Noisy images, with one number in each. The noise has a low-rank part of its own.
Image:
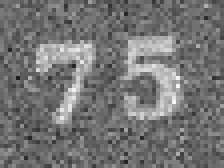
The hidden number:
75
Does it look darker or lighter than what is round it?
lighter
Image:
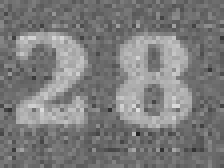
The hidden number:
28
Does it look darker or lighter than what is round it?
lighter
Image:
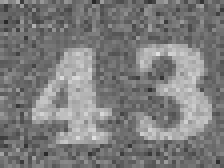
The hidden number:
43
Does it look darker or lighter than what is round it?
lighter
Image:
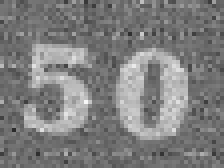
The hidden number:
50
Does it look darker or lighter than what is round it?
lighter
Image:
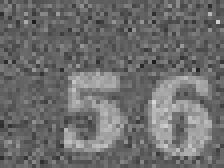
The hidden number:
56
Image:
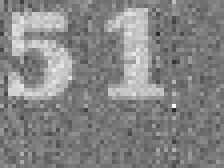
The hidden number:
51
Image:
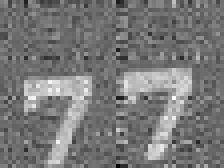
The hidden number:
77
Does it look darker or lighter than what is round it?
lighter
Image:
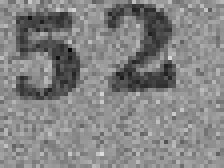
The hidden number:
52
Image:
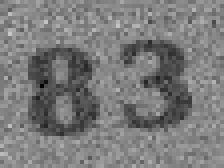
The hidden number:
83
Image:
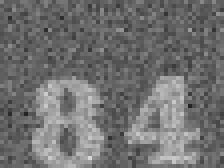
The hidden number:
84
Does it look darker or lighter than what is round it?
lighter
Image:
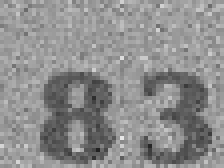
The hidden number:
83
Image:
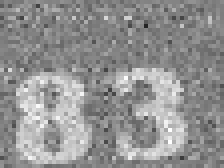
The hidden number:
83
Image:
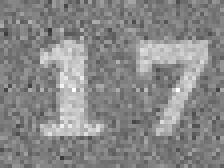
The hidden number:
17
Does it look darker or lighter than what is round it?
lighter
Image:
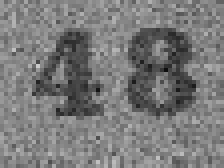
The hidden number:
48
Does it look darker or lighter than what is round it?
darker
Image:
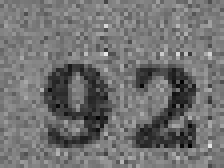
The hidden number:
92
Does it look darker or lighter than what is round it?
darker
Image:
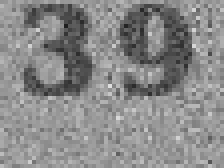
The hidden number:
39
